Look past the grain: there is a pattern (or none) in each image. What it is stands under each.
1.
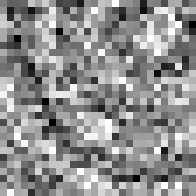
rings round one point
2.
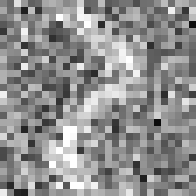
a wavy band
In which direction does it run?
top to bottom
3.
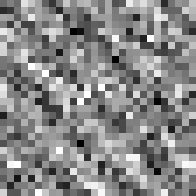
diagonal stripes
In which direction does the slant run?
top left to bottom right
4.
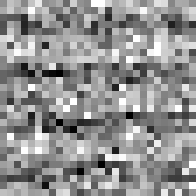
horizontal stripes
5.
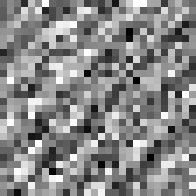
diagonal stripes
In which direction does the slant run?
bottom left to top right
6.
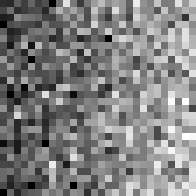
a smooth slope
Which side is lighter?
right
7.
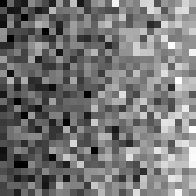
a smooth slope
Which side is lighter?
right
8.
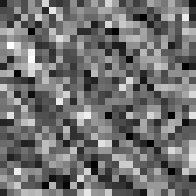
diagonal stripes
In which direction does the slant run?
top left to bottom right
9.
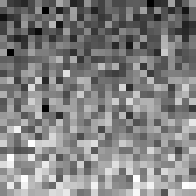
a smooth slope
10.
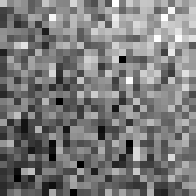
a smooth slope
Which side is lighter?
top right
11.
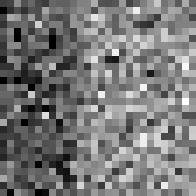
a sharp edge
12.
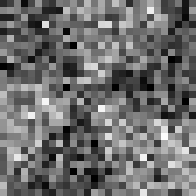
spokes from one point
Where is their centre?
centre
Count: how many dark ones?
3
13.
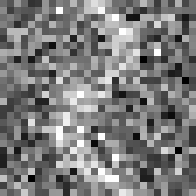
a wavy band
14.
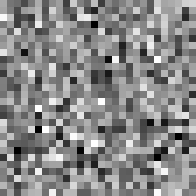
only noise
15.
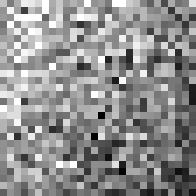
a smooth slope
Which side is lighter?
top left
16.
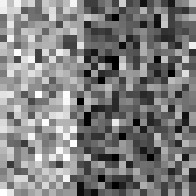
a sharp edge
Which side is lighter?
left
